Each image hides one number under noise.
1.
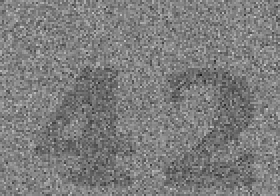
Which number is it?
42
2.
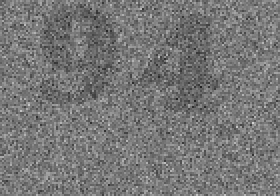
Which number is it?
94
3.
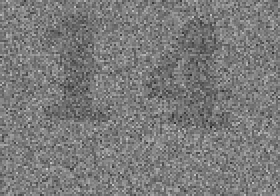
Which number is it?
14
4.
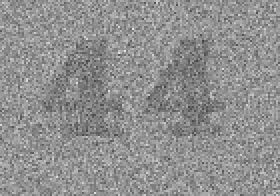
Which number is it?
44
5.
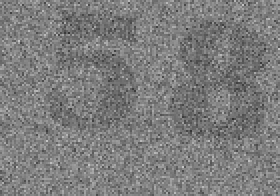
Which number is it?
58
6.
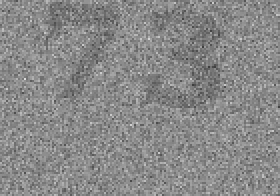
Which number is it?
73
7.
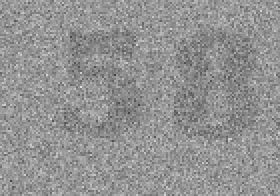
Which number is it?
58
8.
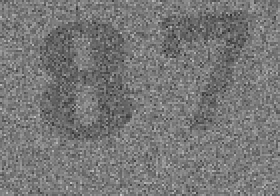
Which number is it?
87
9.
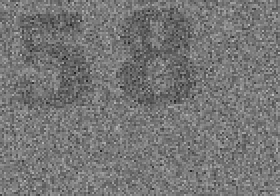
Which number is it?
58
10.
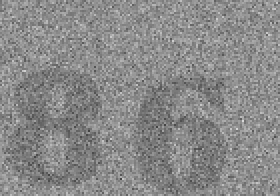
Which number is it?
86
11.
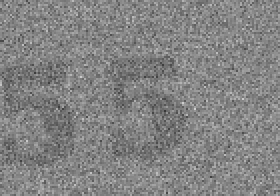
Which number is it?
55
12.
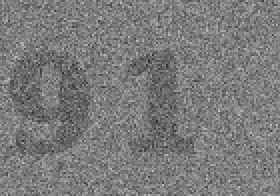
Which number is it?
91
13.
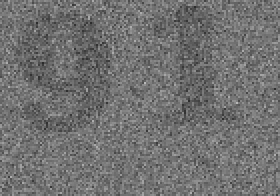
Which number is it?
91
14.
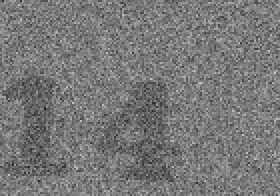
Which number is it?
14
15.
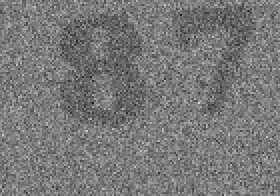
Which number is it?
87
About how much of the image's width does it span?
two thirds
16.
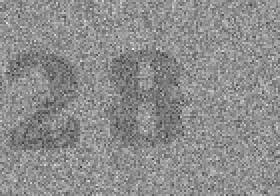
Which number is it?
28
